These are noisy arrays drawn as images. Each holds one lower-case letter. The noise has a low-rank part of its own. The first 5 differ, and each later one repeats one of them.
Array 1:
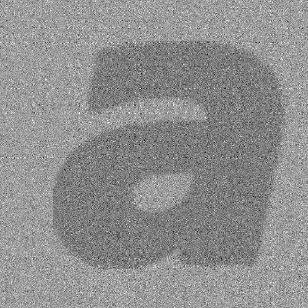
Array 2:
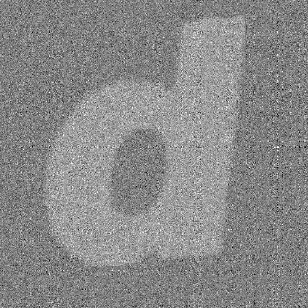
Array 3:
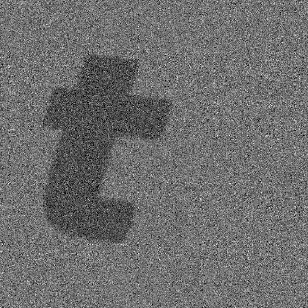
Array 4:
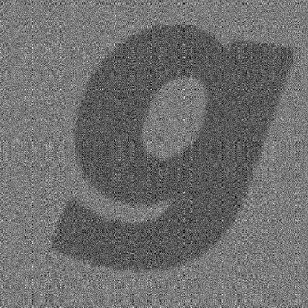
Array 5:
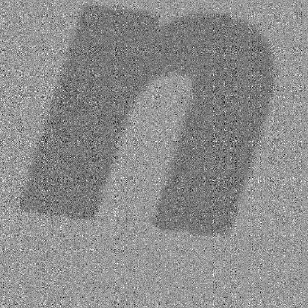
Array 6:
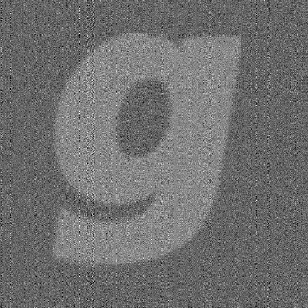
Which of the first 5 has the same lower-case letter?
4
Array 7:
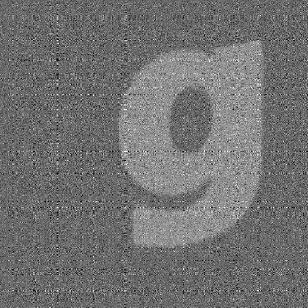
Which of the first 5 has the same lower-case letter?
4
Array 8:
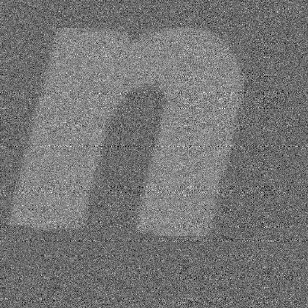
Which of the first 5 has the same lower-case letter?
5
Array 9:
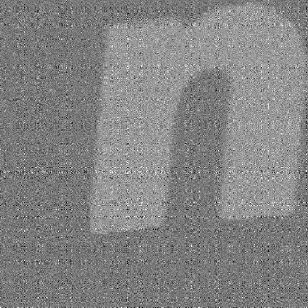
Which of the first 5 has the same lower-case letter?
5
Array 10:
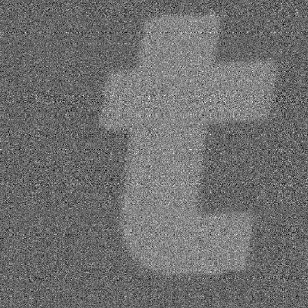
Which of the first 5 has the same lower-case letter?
3
